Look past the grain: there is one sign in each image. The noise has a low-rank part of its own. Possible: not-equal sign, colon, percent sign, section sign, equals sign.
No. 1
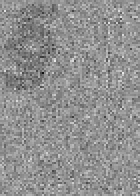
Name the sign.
section sign
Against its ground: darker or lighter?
darker
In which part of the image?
top left
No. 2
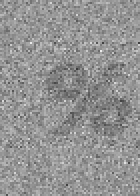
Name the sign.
percent sign
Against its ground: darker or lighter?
darker
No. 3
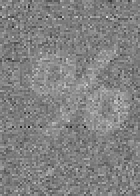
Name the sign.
percent sign
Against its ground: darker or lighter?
lighter
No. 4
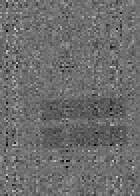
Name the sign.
equals sign
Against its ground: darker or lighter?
darker
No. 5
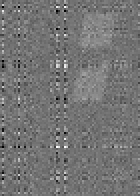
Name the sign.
colon
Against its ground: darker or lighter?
lighter
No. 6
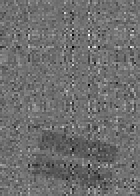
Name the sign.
equals sign
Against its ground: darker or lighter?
darker
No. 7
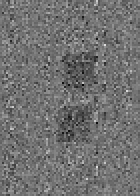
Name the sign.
colon
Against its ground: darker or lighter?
darker
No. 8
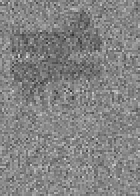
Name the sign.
not-equal sign
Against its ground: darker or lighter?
darker
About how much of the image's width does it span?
two thirds
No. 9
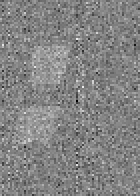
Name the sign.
colon
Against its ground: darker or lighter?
lighter
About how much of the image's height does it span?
half
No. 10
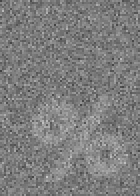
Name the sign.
percent sign
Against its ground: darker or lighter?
lighter
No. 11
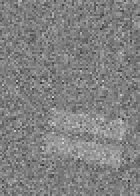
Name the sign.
equals sign
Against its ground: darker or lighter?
lighter
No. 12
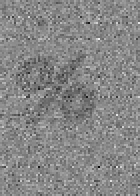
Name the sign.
percent sign
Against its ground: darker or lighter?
darker
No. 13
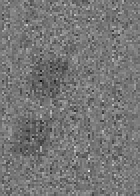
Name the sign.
colon
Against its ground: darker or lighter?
darker
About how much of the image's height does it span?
half
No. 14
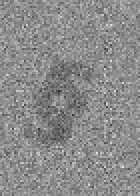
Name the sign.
section sign
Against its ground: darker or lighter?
darker
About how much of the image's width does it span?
half
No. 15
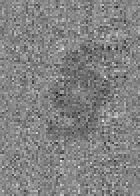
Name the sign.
section sign
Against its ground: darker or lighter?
darker
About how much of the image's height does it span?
half
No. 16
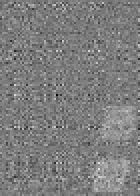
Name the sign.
colon
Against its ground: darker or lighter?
lighter
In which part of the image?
bottom right
